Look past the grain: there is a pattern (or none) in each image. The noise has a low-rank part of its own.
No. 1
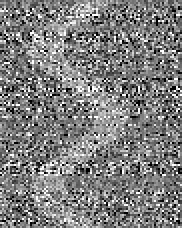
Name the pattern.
a wavy band
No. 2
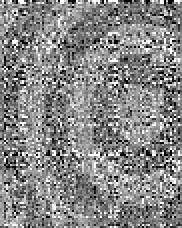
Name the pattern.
rings round one point
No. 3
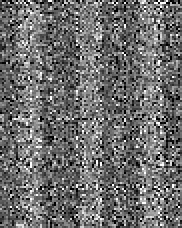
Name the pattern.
vertical stripes
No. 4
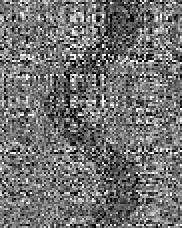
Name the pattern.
a wavy band
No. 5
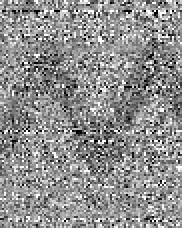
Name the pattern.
a wavy band
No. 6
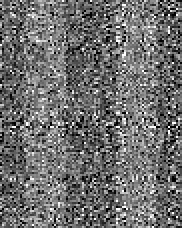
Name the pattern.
vertical stripes
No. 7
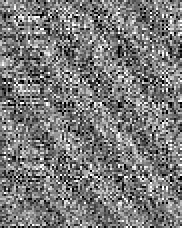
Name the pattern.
diagonal stripes
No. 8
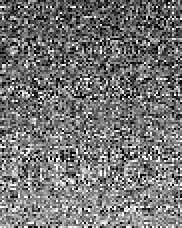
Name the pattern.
a smooth slope
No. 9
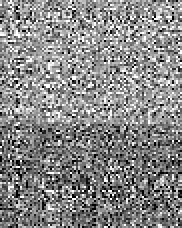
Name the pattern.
a sharp edge
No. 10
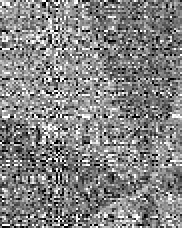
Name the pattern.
spokes from one point
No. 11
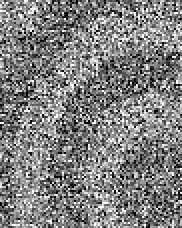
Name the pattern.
rings round one point
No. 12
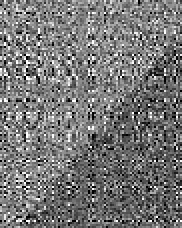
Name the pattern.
a sharp edge
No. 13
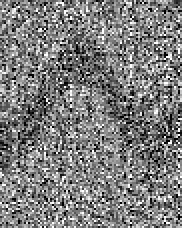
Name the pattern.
a wavy band
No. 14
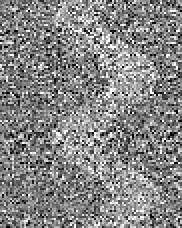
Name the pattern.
a wavy band
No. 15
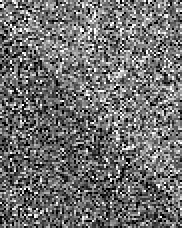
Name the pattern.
a sharp edge
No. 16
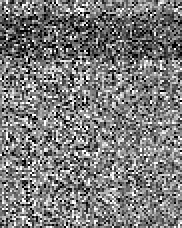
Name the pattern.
one horizontal stripe
